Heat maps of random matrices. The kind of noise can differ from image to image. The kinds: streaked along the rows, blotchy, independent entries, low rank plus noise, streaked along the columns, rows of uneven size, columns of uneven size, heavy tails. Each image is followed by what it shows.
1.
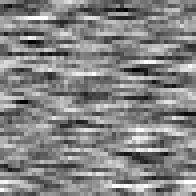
streaked along the rows
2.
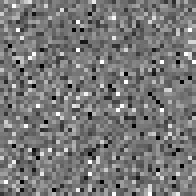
heavy tails
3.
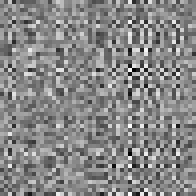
low rank plus noise
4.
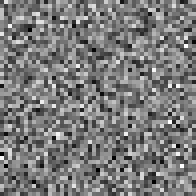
independent entries
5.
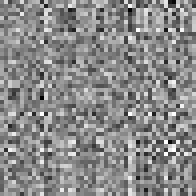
low rank plus noise
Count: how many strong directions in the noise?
two
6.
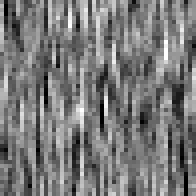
streaked along the columns
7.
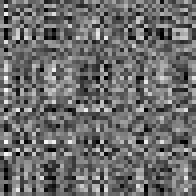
low rank plus noise
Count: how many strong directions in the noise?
one
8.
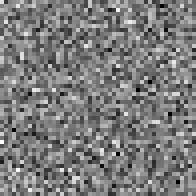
independent entries
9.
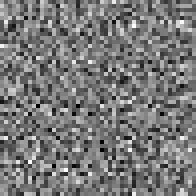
low rank plus noise
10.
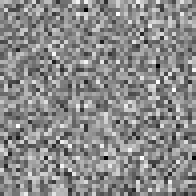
low rank plus noise
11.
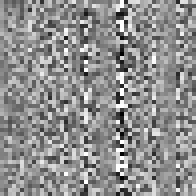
columns of uneven size
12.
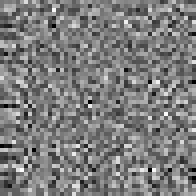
low rank plus noise
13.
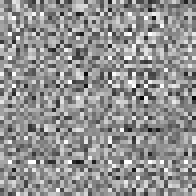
low rank plus noise
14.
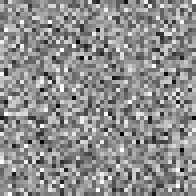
independent entries
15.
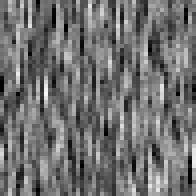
streaked along the columns
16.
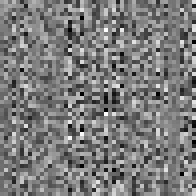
columns of uneven size
